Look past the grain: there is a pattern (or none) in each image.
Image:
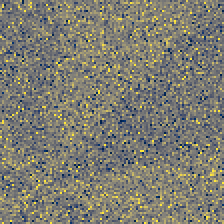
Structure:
spokes from one point
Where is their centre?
bottom left
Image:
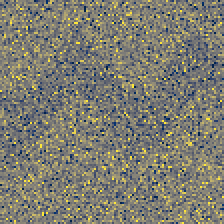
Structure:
a wavy band
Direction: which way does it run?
left to right
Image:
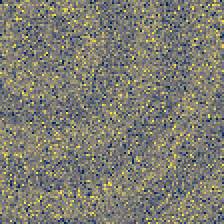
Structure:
rings round one point
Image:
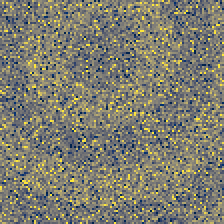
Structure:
rings round one point
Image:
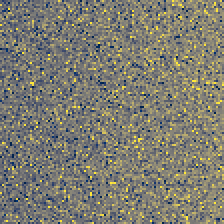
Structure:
a smooth slope
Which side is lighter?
right
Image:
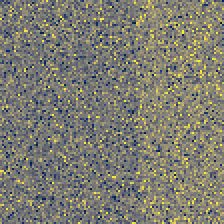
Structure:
a sharp edge
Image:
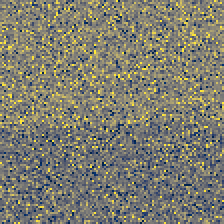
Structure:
a sharp edge
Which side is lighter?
top
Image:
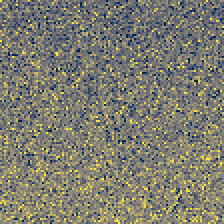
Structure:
a smooth slope
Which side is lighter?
bottom
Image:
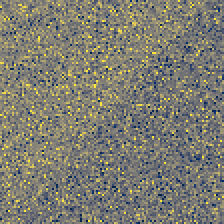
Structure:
a sharp edge
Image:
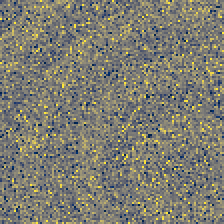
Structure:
rings round one point
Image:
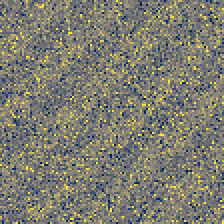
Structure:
diagonal stripes
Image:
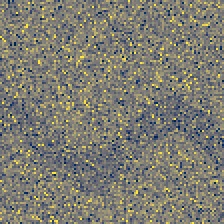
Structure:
a wavy band
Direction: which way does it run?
left to right
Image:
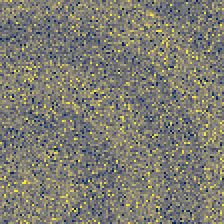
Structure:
rings round one point
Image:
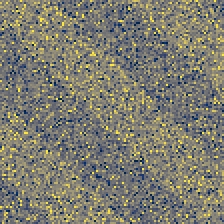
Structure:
diagonal stripes
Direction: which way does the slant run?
top left to bottom right
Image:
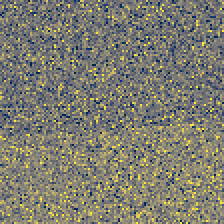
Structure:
a sharp edge
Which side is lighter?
bottom
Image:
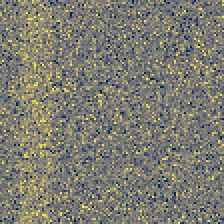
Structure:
one vertical stripe
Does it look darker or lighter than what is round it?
lighter
